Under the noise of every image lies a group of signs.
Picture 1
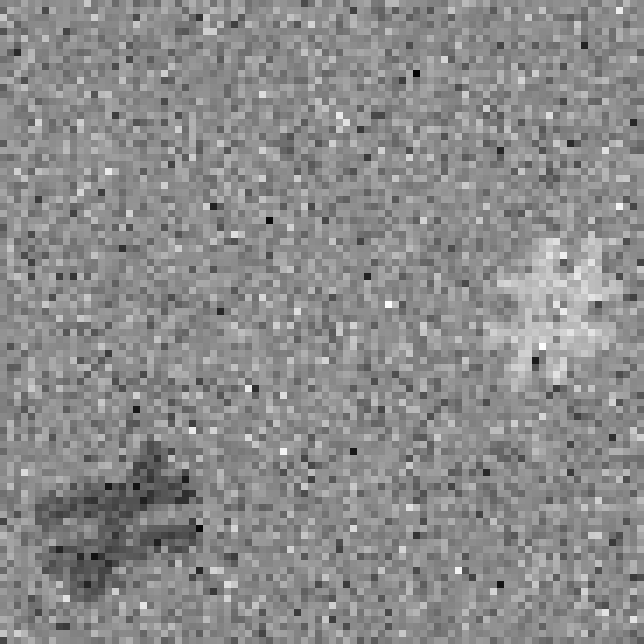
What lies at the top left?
nothing
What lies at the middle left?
nothing
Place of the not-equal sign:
bottom left
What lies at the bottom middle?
nothing
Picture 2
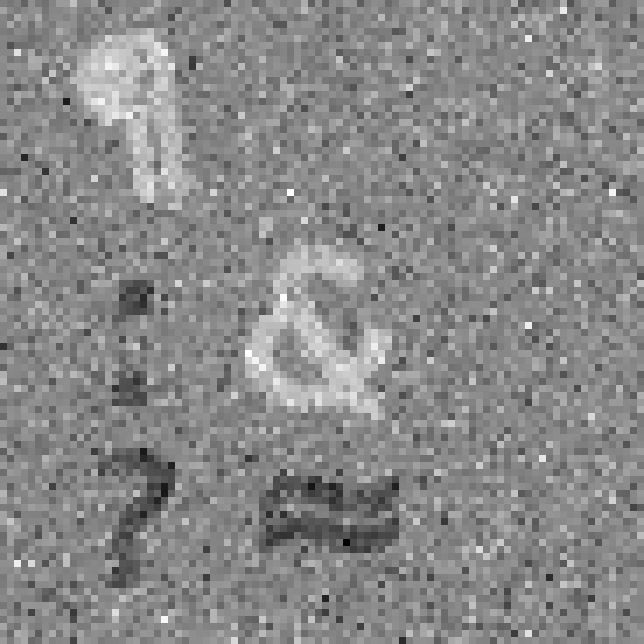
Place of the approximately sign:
bottom middle
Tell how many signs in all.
5
